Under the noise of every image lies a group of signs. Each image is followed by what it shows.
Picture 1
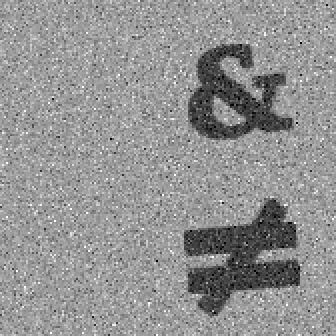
top right: ampersand; bottom right: not-equal sign
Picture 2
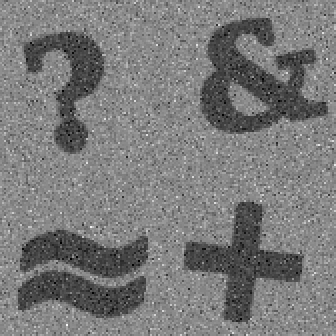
top left: question mark; top right: ampersand; bottom left: approximately sign; bottom right: plus sign
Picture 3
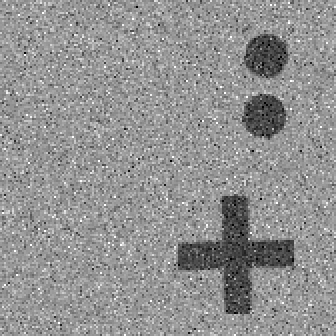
top right: colon; bottom right: plus sign
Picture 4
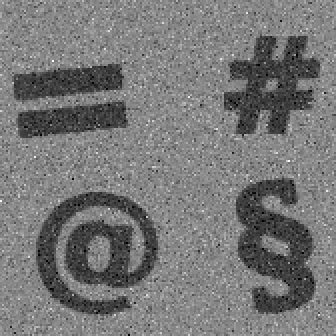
top left: equals sign; top right: hash sign; bottom left: at sign; bottom right: section sign
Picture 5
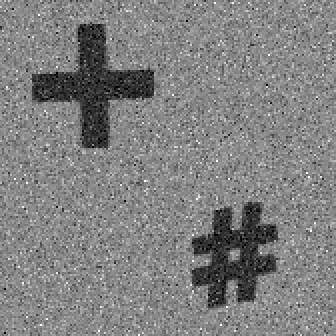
top left: plus sign; bottom right: hash sign
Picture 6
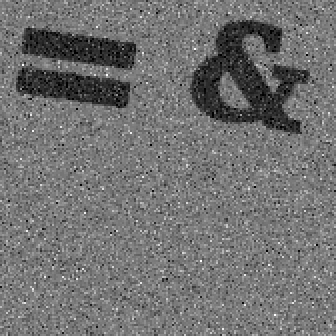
top left: equals sign; top right: ampersand
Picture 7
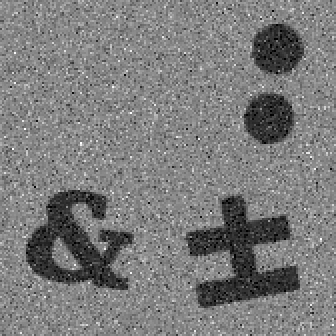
top right: colon; bottom left: ampersand; bottom right: plus-minus sign
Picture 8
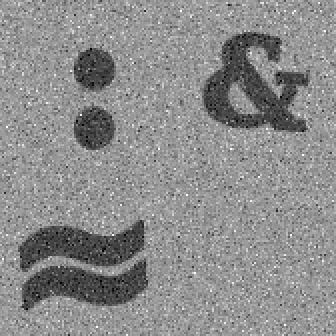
top left: colon; top right: ampersand; bottom left: approximately sign
